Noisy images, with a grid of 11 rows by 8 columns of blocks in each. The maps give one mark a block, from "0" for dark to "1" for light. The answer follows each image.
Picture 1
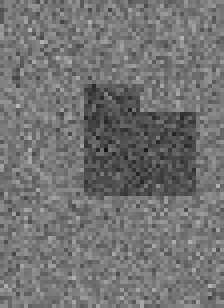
1 1 1 1 1 1 1 1
1 1 1 1 1 1 1 1
1 1 1 1 1 1 1 1
1 1 1 0 0 1 1 1
1 1 1 0 0 0 0 1
1 1 1 0 0 0 0 1
1 1 1 0 0 0 0 1
1 1 1 1 1 1 1 1
1 1 1 1 1 1 1 1
1 1 1 1 1 1 1 1
1 1 1 1 1 1 1 1
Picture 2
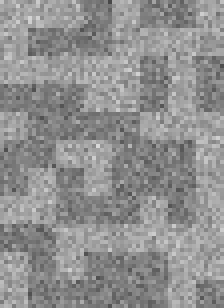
1 1 1 0 1 0 0 1
1 0 0 0 1 1 1 1
1 1 1 1 1 0 1 0
0 0 0 1 1 0 1 0
1 0 0 0 0 1 1 1
0 0 1 1 0 0 0 1
0 1 0 1 0 0 0 1
1 1 0 0 0 1 0 1
0 0 1 1 1 1 1 1
1 0 1 0 0 0 1 1
1 0 0 0 0 0 1 0
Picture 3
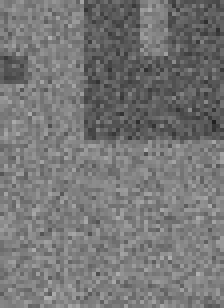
1 1 1 0 0 1 0 0
1 1 1 0 0 1 0 0
0 1 1 0 0 0 0 0
1 1 1 0 0 0 0 0
1 1 1 0 0 0 0 0
1 1 1 1 1 1 1 1
1 1 1 1 1 1 1 1
1 1 1 1 1 1 1 1
1 1 1 1 1 1 1 1
1 1 1 1 1 1 1 1
1 1 1 1 1 1 1 1
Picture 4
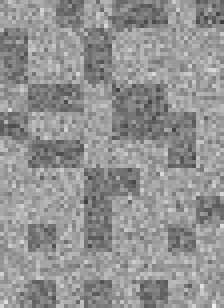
1 1 0 1 0 0 1 0
0 1 1 0 1 1 1 1
0 1 1 0 1 1 1 1
1 0 0 1 0 0 1 1
0 1 1 1 0 0 0 1
1 0 0 1 1 1 0 1
1 1 1 0 0 1 1 1
1 1 1 0 1 1 1 0
1 0 1 0 1 1 0 1
1 1 1 1 1 1 1 1
1 0 1 0 1 0 1 1
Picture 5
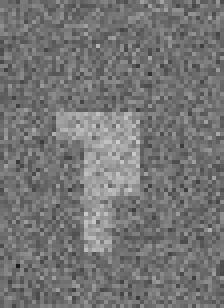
0 0 0 0 0 0 0 0
0 0 0 0 0 0 0 0
0 0 0 0 0 0 0 0
0 0 0 0 0 0 0 0
0 0 1 1 1 0 0 0
0 0 0 1 1 0 0 0
0 0 0 1 1 0 0 0
0 0 0 1 0 0 0 0
0 0 0 1 0 0 0 0
0 0 0 0 0 0 0 0
0 0 0 0 0 0 0 0
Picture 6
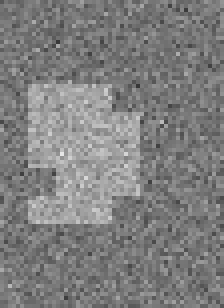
0 0 0 0 0 0 0 0
0 0 0 0 0 0 0 0
0 0 0 0 0 0 0 0
0 1 1 1 0 0 0 0
0 1 1 1 1 0 0 0
0 1 1 1 1 0 0 0
0 0 1 1 1 0 0 0
0 1 1 1 0 0 0 0
0 0 0 0 0 0 0 0
0 0 0 0 0 0 0 0
0 0 0 0 0 0 0 0
